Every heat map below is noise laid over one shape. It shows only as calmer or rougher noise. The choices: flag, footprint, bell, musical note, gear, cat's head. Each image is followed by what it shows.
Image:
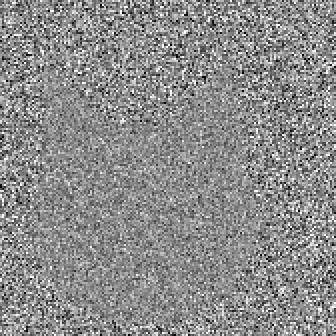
cat's head
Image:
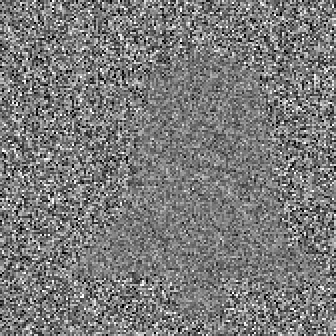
bell
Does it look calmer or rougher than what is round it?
calmer
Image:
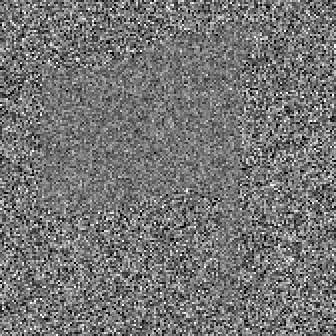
flag
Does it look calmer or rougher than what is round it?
calmer
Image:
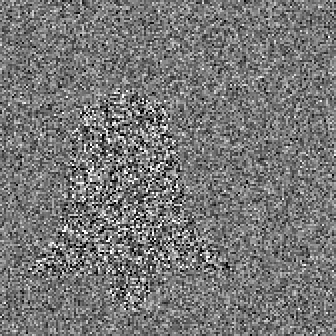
bell
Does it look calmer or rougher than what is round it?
rougher
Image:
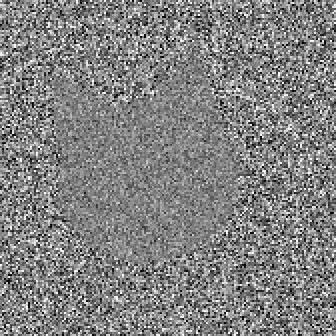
cat's head
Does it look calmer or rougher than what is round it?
calmer
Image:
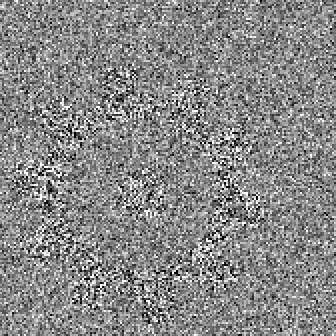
gear
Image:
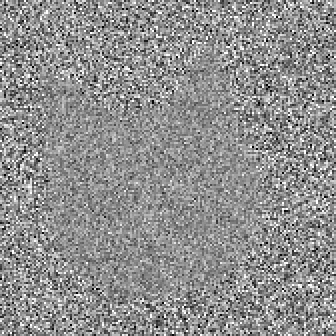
cat's head
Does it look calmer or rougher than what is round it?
calmer
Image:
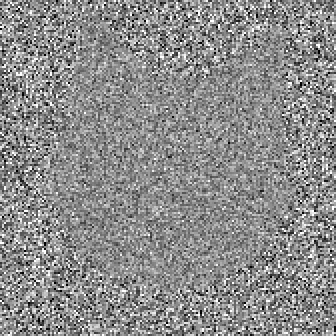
cat's head
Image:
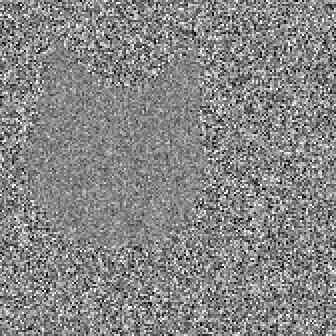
cat's head
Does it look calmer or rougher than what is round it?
calmer
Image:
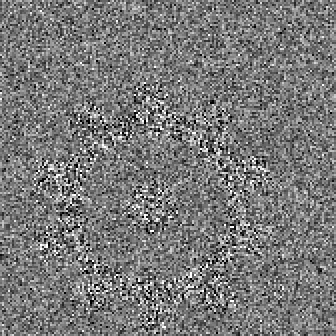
gear
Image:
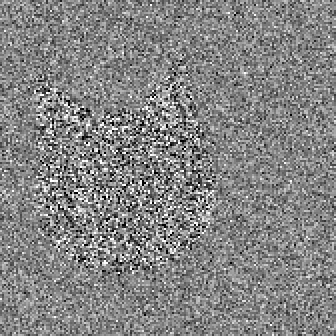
cat's head
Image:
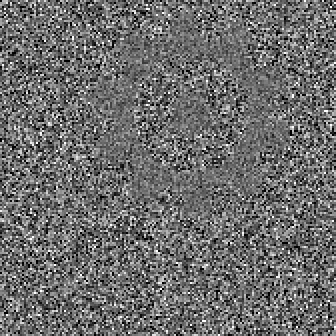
gear
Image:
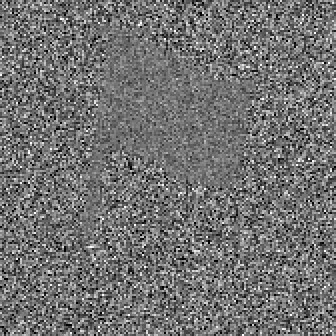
flag
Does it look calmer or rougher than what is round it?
calmer
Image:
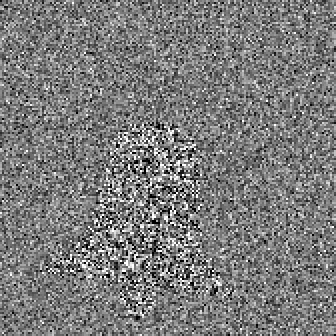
bell
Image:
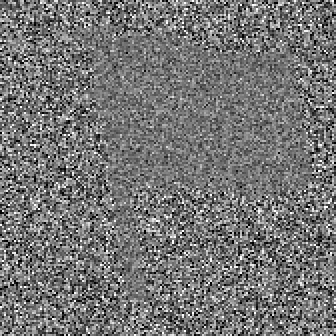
flag
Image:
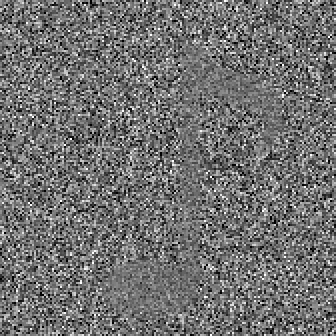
musical note
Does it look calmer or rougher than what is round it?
calmer
